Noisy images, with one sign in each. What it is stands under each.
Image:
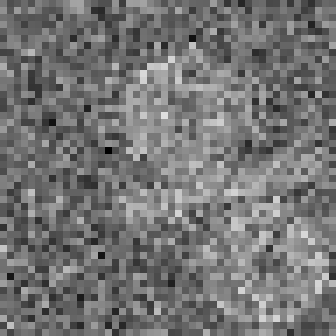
percent sign
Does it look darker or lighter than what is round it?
lighter
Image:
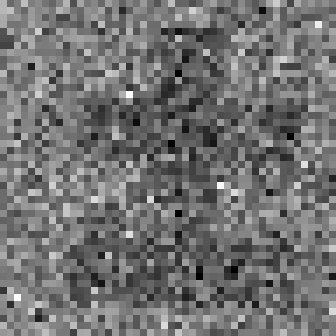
plus-minus sign
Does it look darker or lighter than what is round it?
darker
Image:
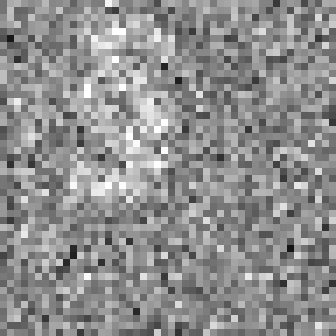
section sign
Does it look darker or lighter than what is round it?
lighter
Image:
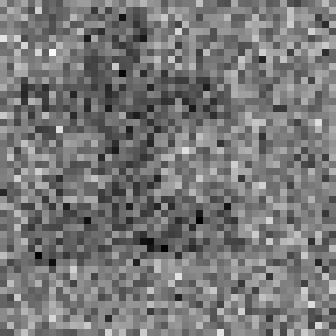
plus-minus sign
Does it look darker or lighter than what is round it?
darker
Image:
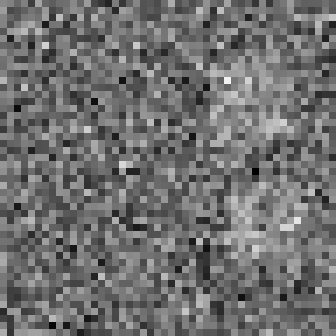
colon
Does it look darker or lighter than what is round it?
lighter
